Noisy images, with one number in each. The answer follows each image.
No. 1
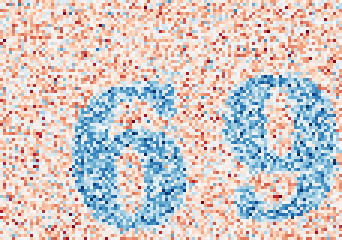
69
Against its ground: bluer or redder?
bluer
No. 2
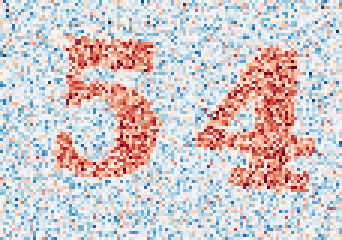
54
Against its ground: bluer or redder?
redder
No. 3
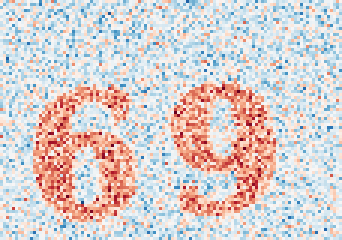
69
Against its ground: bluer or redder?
redder
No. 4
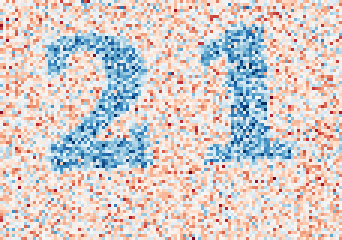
21
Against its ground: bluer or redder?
bluer
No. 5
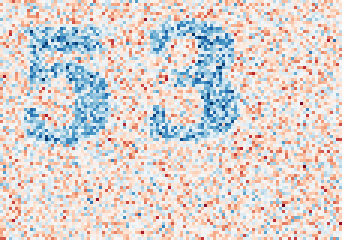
53
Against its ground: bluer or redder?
bluer
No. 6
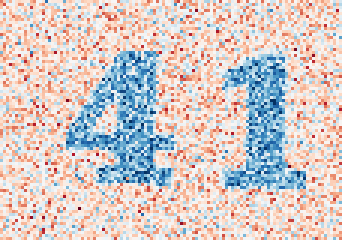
41
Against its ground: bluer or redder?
bluer
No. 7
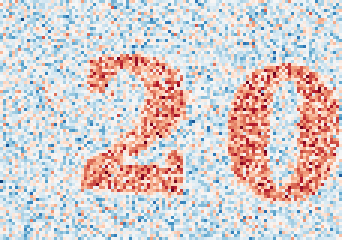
20
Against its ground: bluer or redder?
redder
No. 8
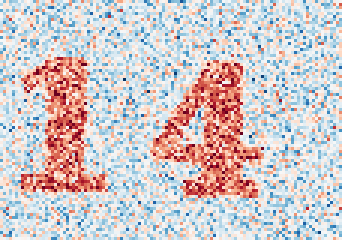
14
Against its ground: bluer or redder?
redder
